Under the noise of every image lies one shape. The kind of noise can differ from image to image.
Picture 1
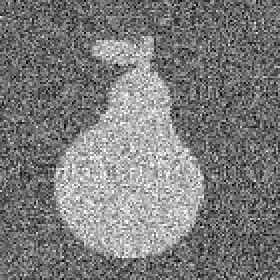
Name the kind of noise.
low rank plus noise
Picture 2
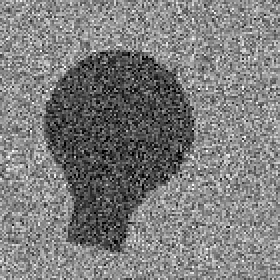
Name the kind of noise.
low rank plus noise
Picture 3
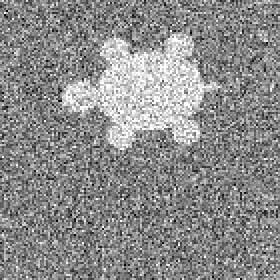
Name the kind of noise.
low rank plus noise
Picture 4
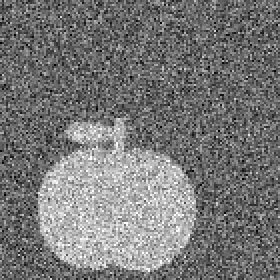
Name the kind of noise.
independent entries
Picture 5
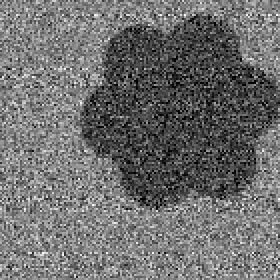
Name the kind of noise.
rows of uneven size
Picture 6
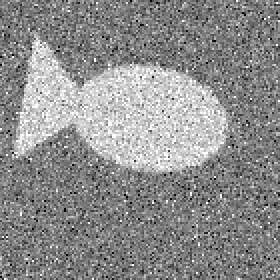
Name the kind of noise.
heavy tails
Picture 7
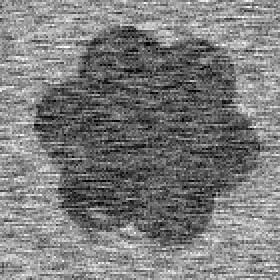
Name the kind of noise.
streaked along the rows
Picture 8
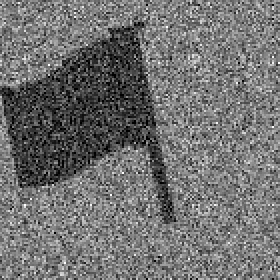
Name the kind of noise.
low rank plus noise
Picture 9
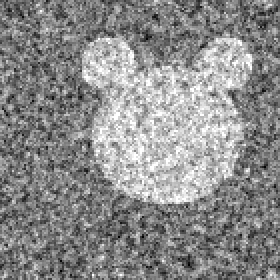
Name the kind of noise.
blotchy
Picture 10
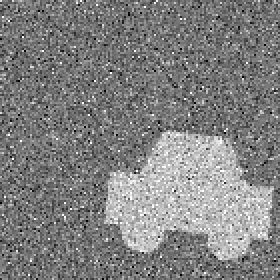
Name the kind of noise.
heavy tails
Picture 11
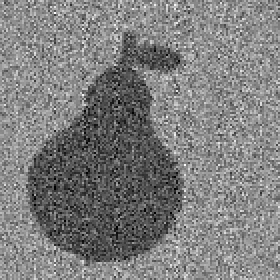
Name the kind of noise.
columns of uneven size
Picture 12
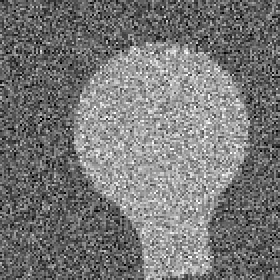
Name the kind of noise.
low rank plus noise
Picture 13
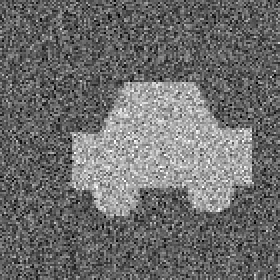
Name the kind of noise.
low rank plus noise
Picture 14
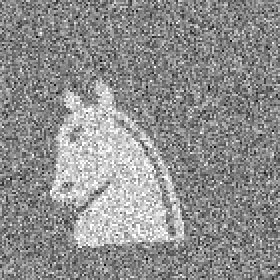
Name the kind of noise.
independent entries
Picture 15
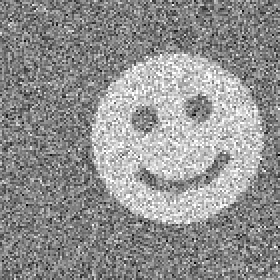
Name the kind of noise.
independent entries
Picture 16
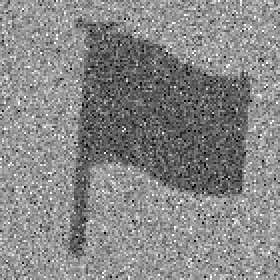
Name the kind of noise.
heavy tails
